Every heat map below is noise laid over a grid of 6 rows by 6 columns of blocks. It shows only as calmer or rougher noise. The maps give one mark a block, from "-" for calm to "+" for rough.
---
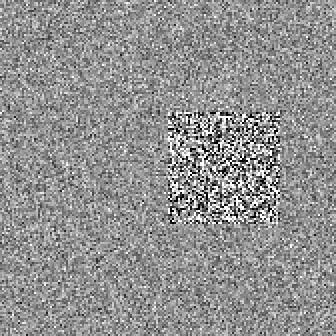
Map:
------
------
---++-
---++-
------
------
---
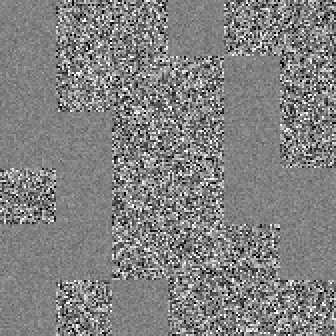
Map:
-++-++
-+++-+
--++-+
+-++--
--+++-
-+-+++
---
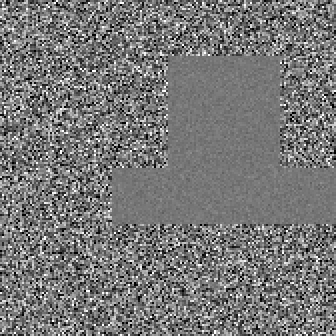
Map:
++++++
+++--+
+++--+
++----
++++++
++++++
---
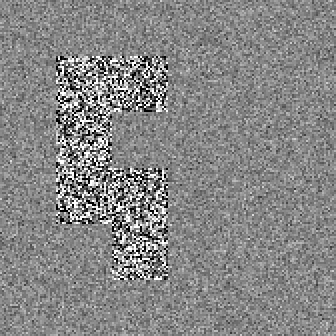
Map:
------
-++---
-+----
-++---
--+---
------
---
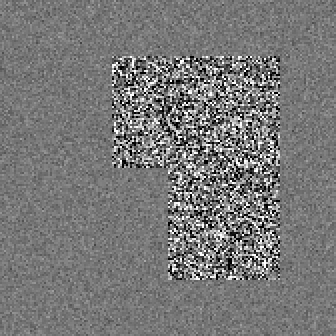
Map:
------
--+++-
--+++-
---++-
---++-
------
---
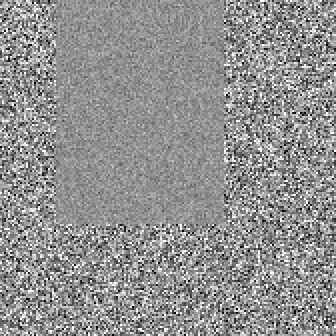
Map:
+---++
+---++
+---++
+---++
++++++
++++++
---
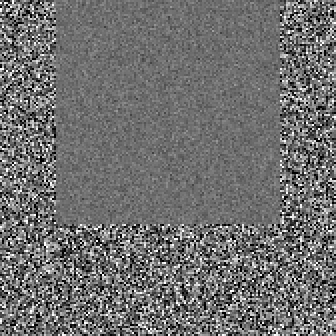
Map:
+----+
+----+
+----+
+----+
++++++
++++++
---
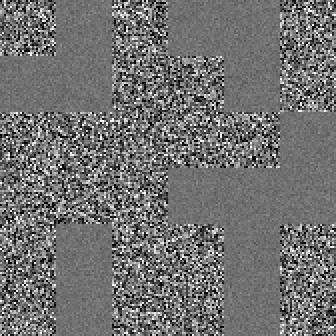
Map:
+-+--+
--++-+
+++++-
+++---
+-++-+
+-++-+
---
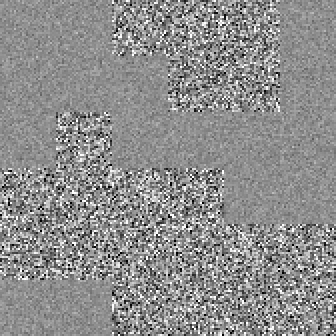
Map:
--+++-
---++-
-+----
++++--
++++++
--++++
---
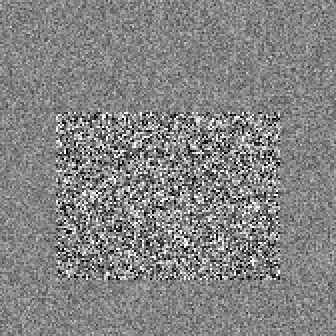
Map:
------
------
-++++-
-++++-
-++++-
------
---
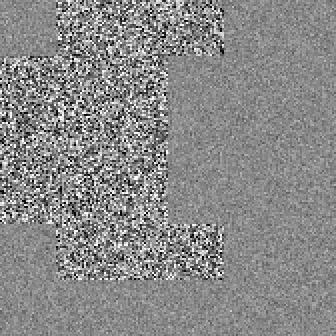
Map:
-+++--
+++---
+++---
+++---
-+++--
------
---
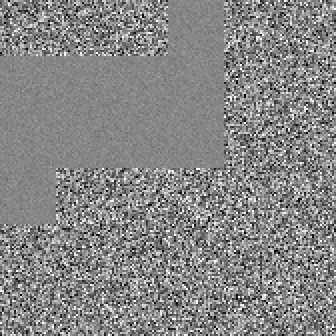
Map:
+++-++
----++
----++
-+++++
++++++
++++++
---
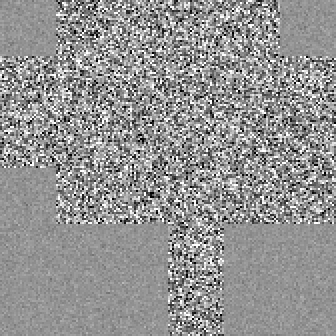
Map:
-++++-
++++++
++++++
-+++++
---+--
---+--
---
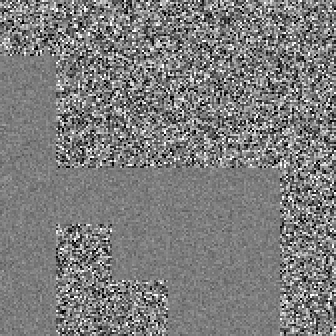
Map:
++++++
-+++++
-+++++
-----+
-+---+
-++--+
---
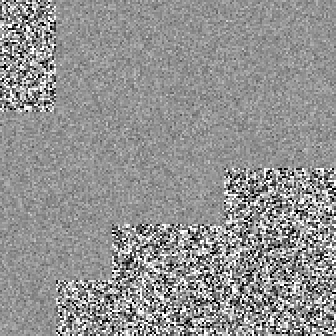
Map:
+-----
+-----
------
----++
--++++
-+++++
